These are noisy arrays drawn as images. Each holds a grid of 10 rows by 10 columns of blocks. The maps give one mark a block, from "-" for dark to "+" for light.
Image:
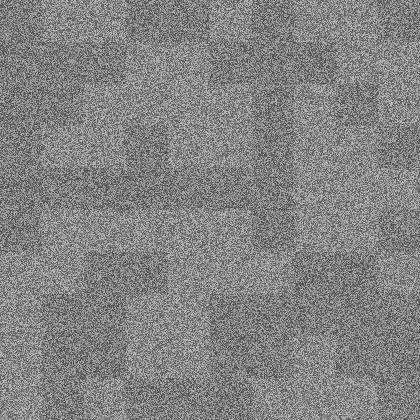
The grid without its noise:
- + + - - + - + + -
- - - + + - - - + +
- - + + + + - + - +
- + + - + + - + + -
- - - - - - - + + +
- + + + + + - + + -
+ + - - + + + - - +
+ - - + + - - - - -
+ - - + + - - + - -
+ - + - - - + + + -
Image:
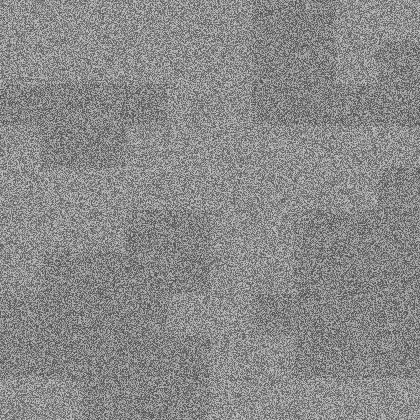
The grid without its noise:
+ + + + + + - - + +
+ + + + + + - - + -
- - - - + + - - - -
+ - - + + + + + + +
+ + + + + + + + + -
+ + + - - + + - - -
+ - - - - + + - - -
- - - - + + - - - -
- - - - - + + - - -
+ + - - - + + + + +
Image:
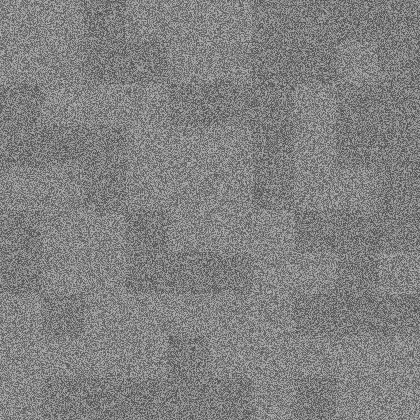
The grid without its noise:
+ + - + + + - - - -
+ + - - + + - - + -
- + + + - - - + - -
- - - + + + - + - -
+ + - + + + - + + -
- + + - + + + - - -
- + + - - - + + - +
+ - + + + + + - - -
+ + + + - + + + + +
+ - - - - - + - + +
